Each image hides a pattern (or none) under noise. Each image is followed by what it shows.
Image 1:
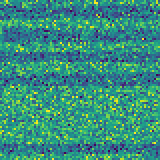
bands of rows
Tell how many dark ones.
5
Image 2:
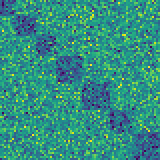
blocks along the diagonal
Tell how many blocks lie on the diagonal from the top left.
7
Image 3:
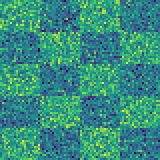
a checkerboard
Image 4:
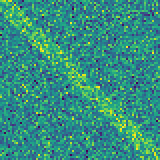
a diagonal band
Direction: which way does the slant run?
top left to bottom right
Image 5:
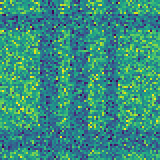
bands of rows crossing bands of columns
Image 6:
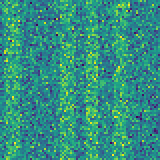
bands of columns
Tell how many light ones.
4
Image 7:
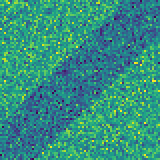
a diagonal band
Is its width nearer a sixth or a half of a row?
a half
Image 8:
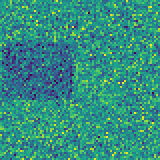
one block
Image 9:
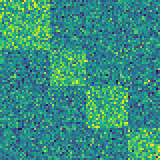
blocks along the diagonal
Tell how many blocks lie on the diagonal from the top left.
4
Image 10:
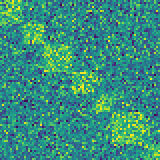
blocks along the diagonal
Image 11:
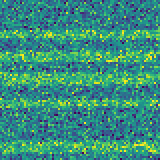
bands of rows
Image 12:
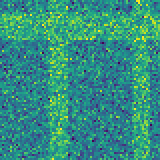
bands of rows crossing bands of columns
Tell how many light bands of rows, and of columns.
1 and 2
